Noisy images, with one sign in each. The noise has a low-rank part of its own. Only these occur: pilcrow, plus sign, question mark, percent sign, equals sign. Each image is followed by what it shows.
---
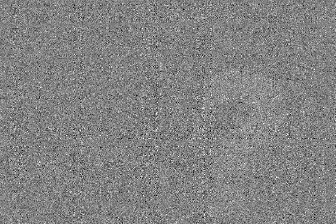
question mark
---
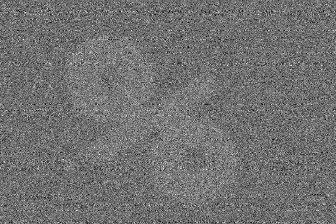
percent sign
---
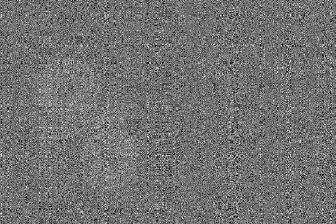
percent sign
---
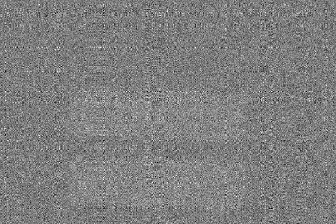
equals sign
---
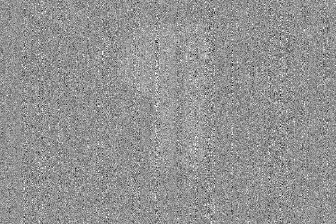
pilcrow
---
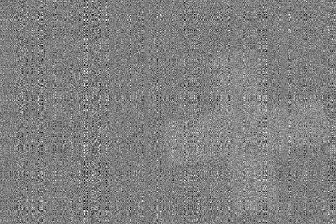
plus sign
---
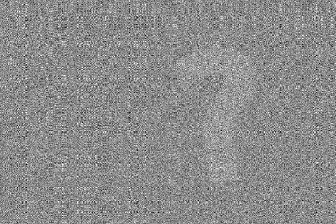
question mark
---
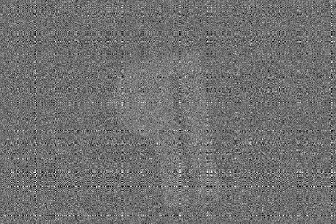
pilcrow
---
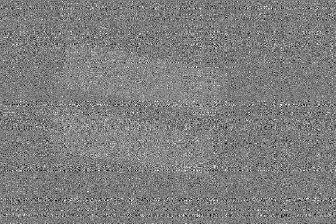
equals sign
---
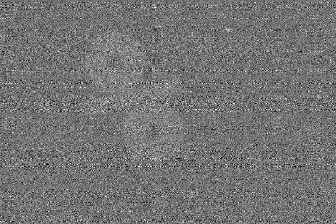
percent sign
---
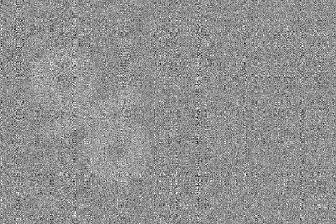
percent sign
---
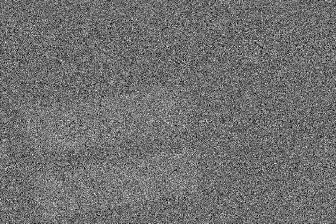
equals sign
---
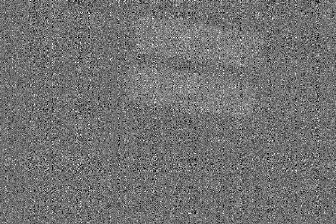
equals sign
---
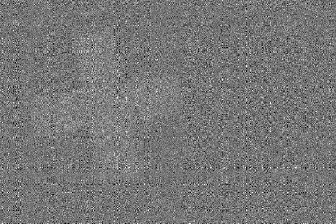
plus sign
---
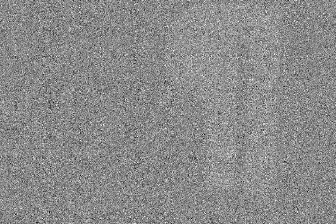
pilcrow
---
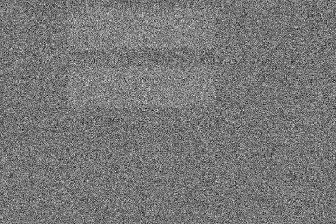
equals sign
